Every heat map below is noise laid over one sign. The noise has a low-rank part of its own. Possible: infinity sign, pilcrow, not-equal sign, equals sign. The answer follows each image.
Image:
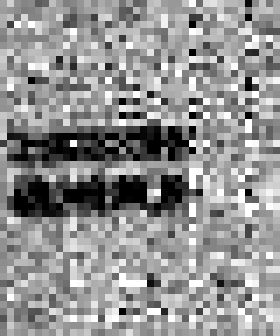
dark equals sign
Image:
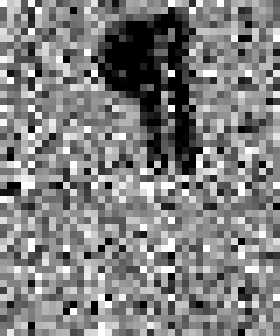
dark pilcrow
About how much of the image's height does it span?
half
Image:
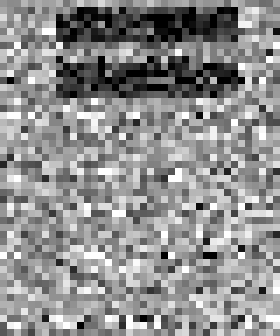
dark equals sign
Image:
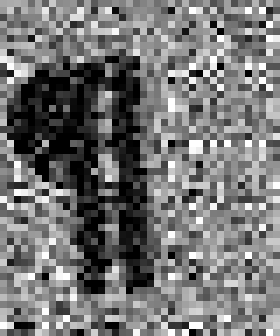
dark pilcrow
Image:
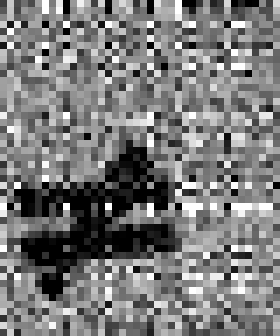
dark not-equal sign
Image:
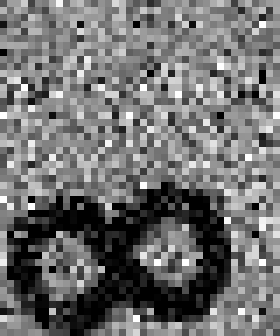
dark infinity sign
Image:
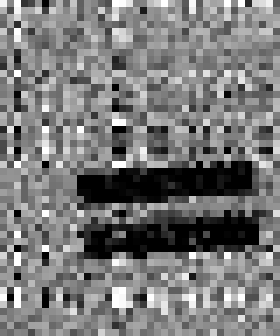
dark equals sign
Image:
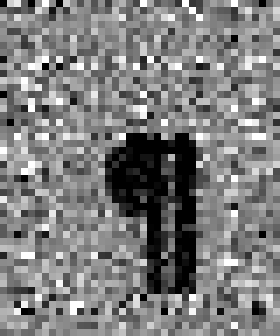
dark pilcrow
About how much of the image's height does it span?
half
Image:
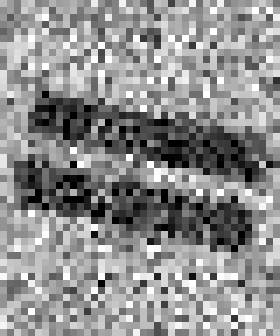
dark equals sign
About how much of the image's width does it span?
nearly all
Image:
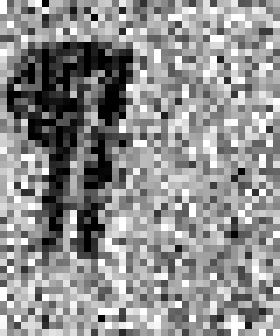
dark pilcrow
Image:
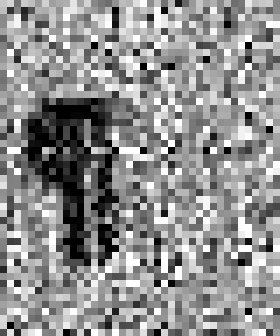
dark pilcrow
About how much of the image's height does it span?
half
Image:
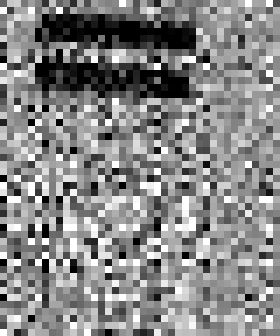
dark equals sign
